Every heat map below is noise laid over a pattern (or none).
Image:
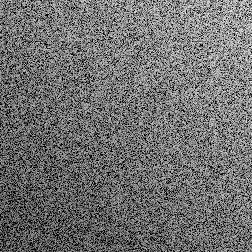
a smooth slope
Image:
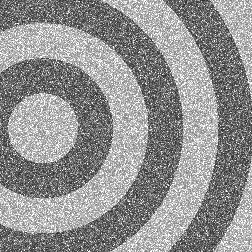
rings round one point
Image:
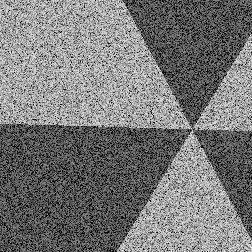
spokes from one point
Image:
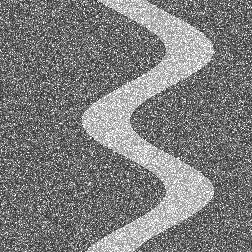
a wavy band
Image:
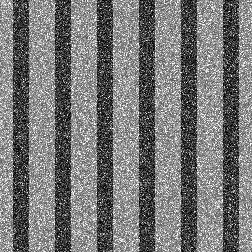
vertical stripes
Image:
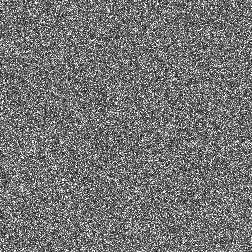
only noise
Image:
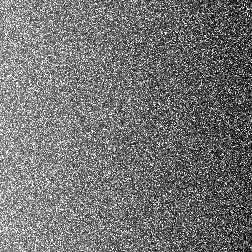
a smooth slope
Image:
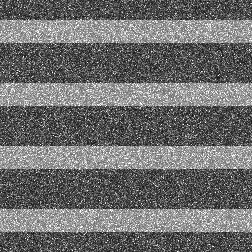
horizontal stripes
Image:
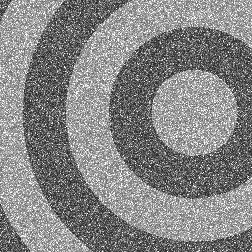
rings round one point
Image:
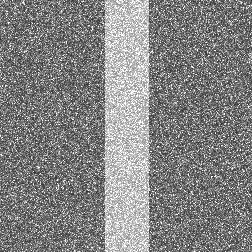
one vertical stripe
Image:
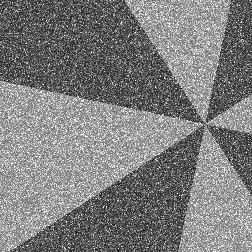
spokes from one point
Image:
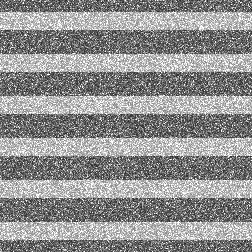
horizontal stripes
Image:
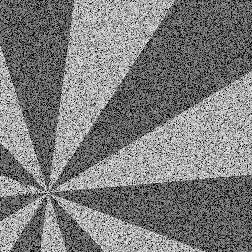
spokes from one point
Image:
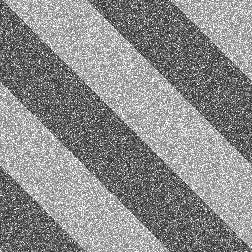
diagonal stripes
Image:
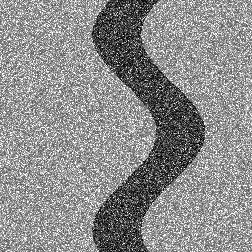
a wavy band
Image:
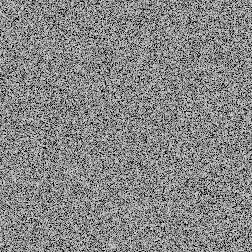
only noise
